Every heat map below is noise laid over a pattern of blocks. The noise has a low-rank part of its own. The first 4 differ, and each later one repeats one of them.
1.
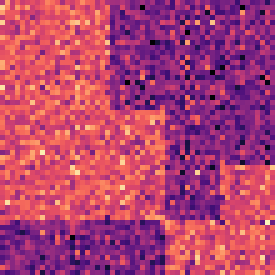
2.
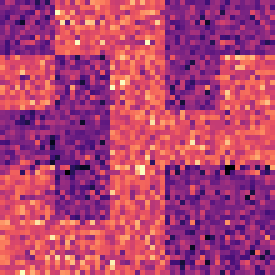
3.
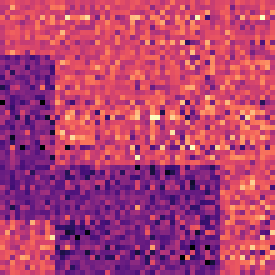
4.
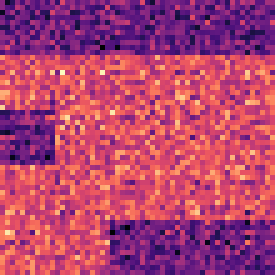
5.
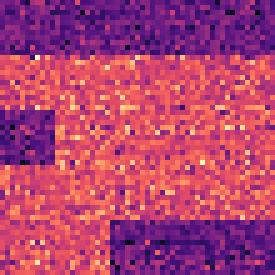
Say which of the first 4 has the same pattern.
4
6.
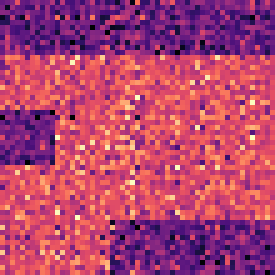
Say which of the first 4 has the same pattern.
4
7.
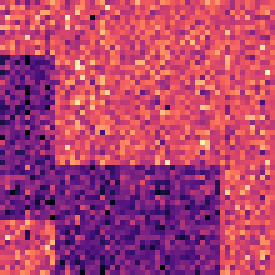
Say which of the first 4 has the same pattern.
3
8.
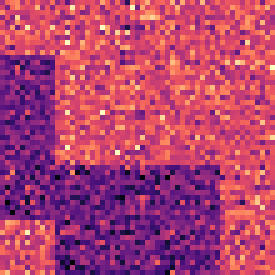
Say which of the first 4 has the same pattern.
3
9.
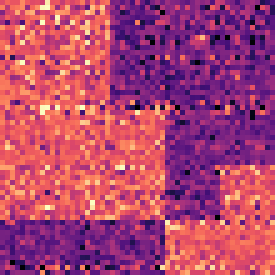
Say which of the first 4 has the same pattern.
1
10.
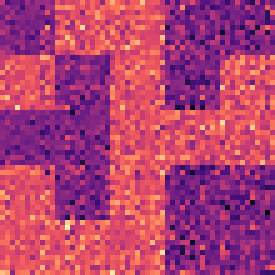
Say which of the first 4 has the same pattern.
2
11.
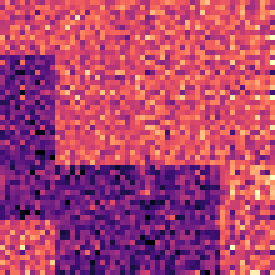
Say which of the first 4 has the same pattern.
3
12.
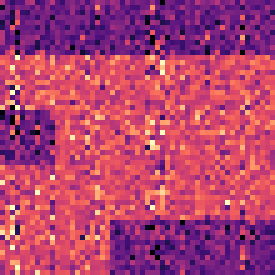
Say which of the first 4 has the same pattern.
4
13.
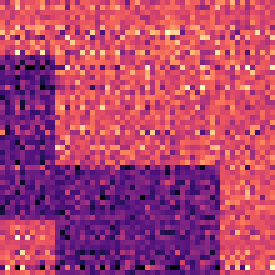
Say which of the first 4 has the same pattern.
3
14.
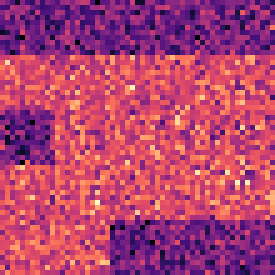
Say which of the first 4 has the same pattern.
4
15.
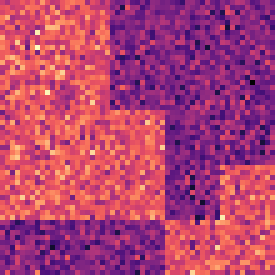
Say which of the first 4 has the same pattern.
1
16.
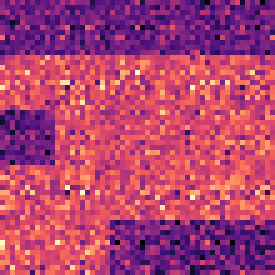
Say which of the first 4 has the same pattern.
4
